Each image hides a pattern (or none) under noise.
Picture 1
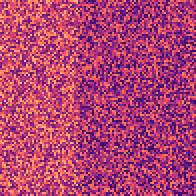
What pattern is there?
a sharp edge
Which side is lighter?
left
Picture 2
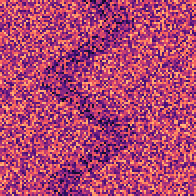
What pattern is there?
a wavy band
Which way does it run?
top to bottom
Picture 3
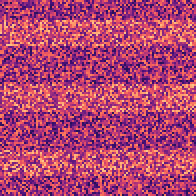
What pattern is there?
horizontal stripes
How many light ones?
3
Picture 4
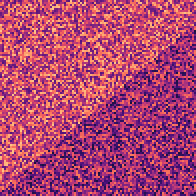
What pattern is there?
a sharp edge
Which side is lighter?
top left
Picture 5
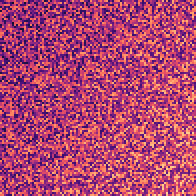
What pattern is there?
a smooth slope
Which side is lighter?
bottom right
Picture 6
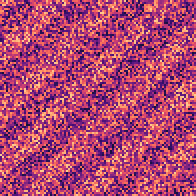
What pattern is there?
diagonal stripes
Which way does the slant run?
bottom left to top right
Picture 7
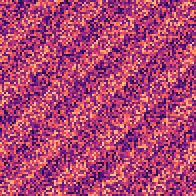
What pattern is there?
diagonal stripes
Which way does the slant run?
bottom left to top right
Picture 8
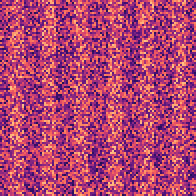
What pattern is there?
vertical stripes
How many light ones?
6
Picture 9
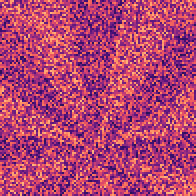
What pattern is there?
spokes from one point
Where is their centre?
bottom middle
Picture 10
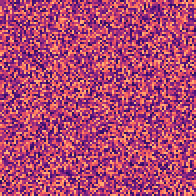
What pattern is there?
only noise
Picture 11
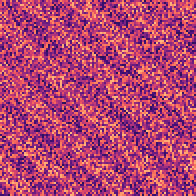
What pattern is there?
diagonal stripes
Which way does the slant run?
top left to bottom right
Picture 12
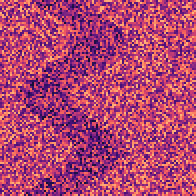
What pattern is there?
a wavy band
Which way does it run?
top to bottom
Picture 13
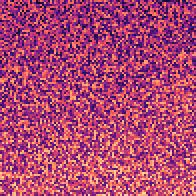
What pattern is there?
a smooth slope
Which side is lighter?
bottom
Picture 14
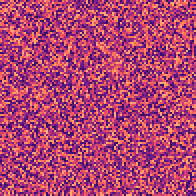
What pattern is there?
only noise
